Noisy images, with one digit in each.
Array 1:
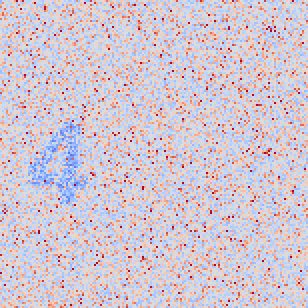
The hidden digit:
4
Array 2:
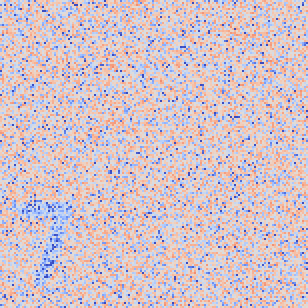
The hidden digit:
7
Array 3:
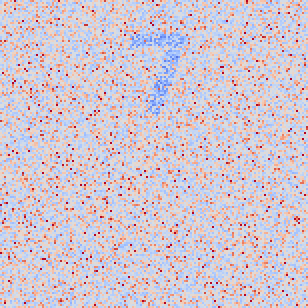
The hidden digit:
7
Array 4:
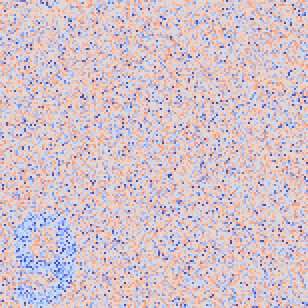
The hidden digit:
9
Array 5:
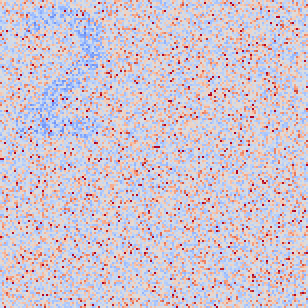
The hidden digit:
2
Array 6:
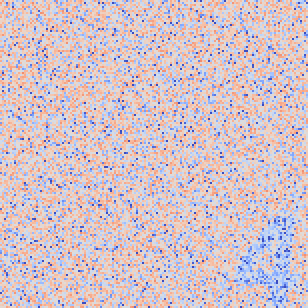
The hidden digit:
4
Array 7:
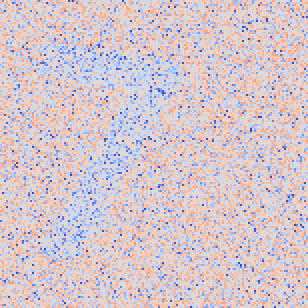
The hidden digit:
7
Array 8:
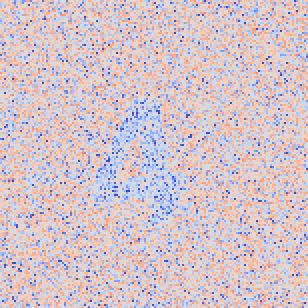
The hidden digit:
4
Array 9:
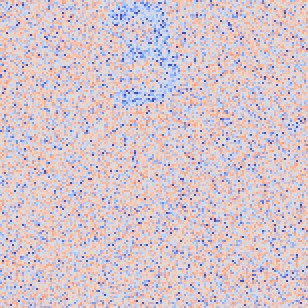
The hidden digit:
3
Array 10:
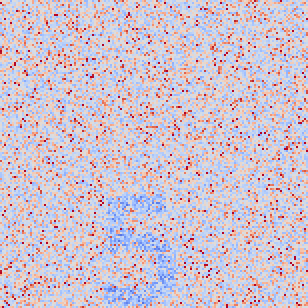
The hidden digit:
5
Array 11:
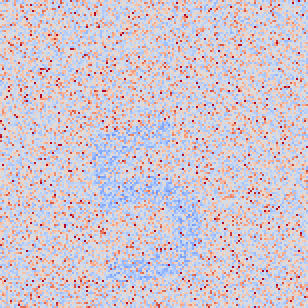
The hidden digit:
5
